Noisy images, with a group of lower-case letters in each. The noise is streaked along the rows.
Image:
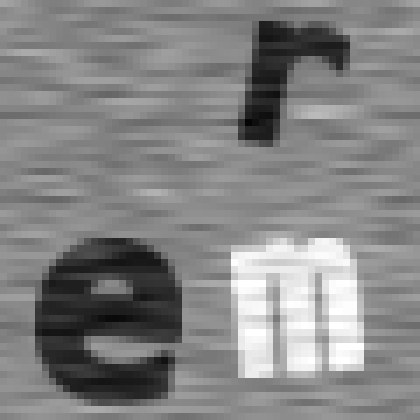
top right: dark r; bottom left: dark e; bottom right: light m
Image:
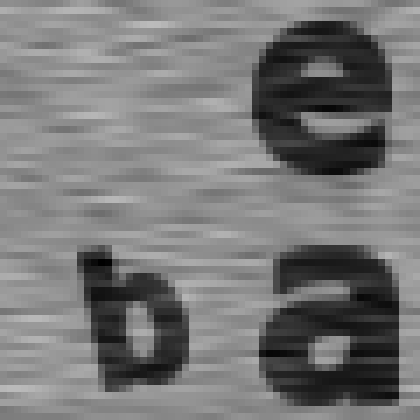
top right: dark e; bottom left: dark b; bottom right: dark a
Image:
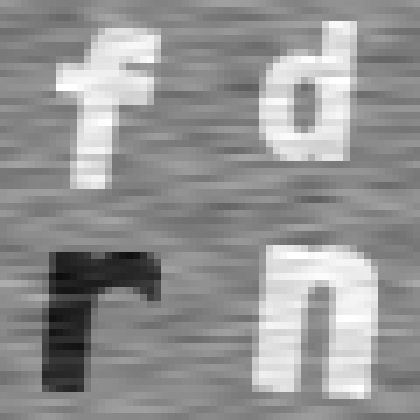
top left: light f; top right: light d; bottom left: dark r; bottom right: light n
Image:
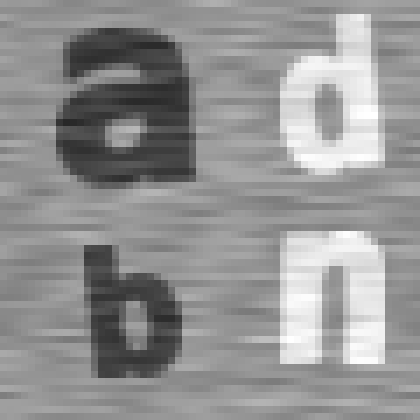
top left: dark a; top right: light d; bottom left: dark b; bottom right: light n
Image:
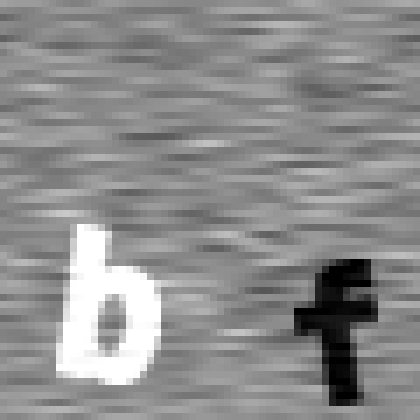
bottom left: light b; bottom right: dark f
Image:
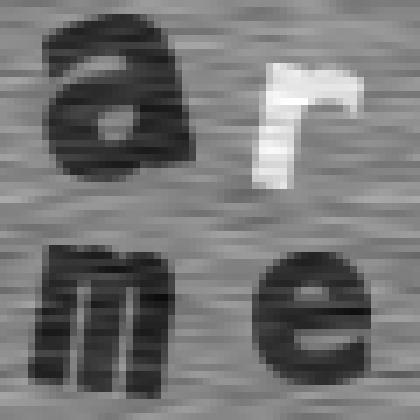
top left: dark a; top right: light r; bottom left: dark m; bottom right: dark e
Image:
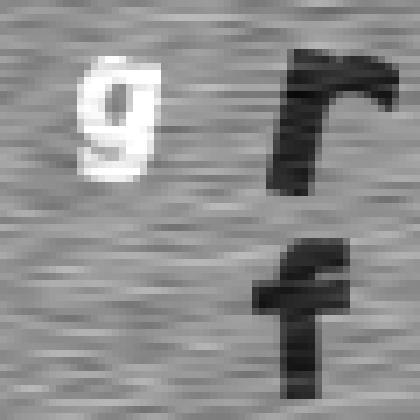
top left: light g; top right: dark r; bottom right: dark f
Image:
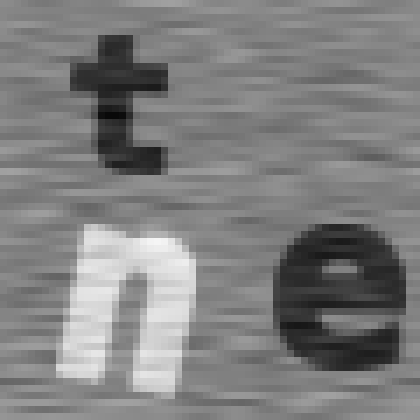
top left: dark t; bottom left: light n; bottom right: dark e
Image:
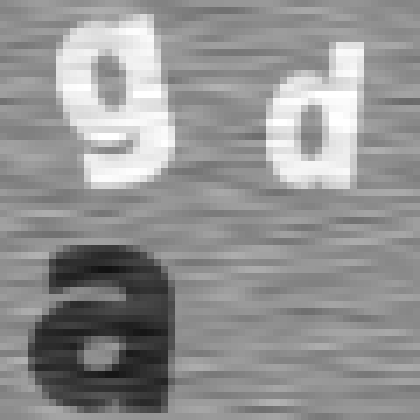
top left: light g; top right: light d; bottom left: dark a
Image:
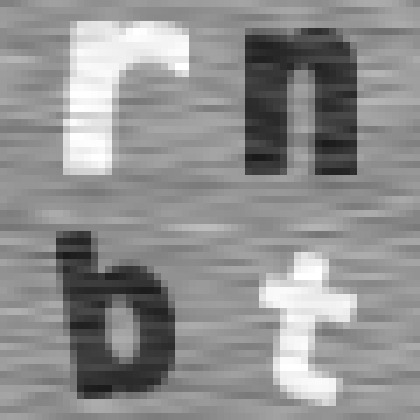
top left: light r; top right: dark n; bottom left: dark b; bottom right: light t
